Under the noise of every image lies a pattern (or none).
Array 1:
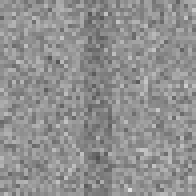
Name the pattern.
one band of columns
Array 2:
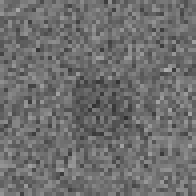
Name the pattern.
one block
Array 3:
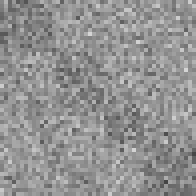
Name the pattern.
blocks along the diagonal
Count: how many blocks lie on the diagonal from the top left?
4
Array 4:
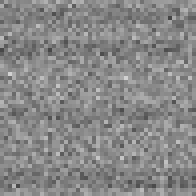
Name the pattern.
bands of rows
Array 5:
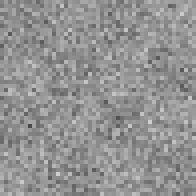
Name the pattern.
a checkerboard
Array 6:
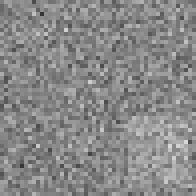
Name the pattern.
one block
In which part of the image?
bottom right
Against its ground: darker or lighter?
lighter
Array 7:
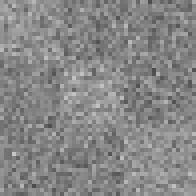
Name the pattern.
blocks along the diagonal
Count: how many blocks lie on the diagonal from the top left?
3
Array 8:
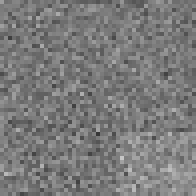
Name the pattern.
one block
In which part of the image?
bottom right
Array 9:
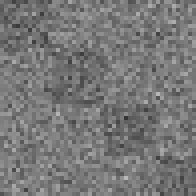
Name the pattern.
blocks along the diagonal
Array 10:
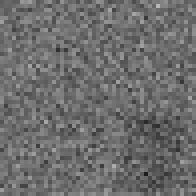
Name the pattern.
one block
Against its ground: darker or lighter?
darker
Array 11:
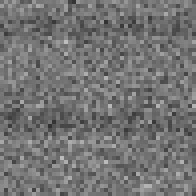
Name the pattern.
bands of rows
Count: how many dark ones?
2
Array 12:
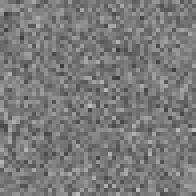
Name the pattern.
only noise
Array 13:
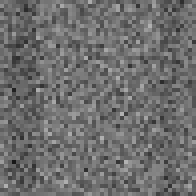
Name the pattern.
bands of columns
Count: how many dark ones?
2
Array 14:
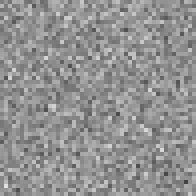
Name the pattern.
only noise
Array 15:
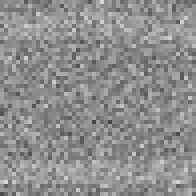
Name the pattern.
bands of rows
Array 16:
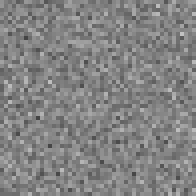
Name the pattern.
only noise
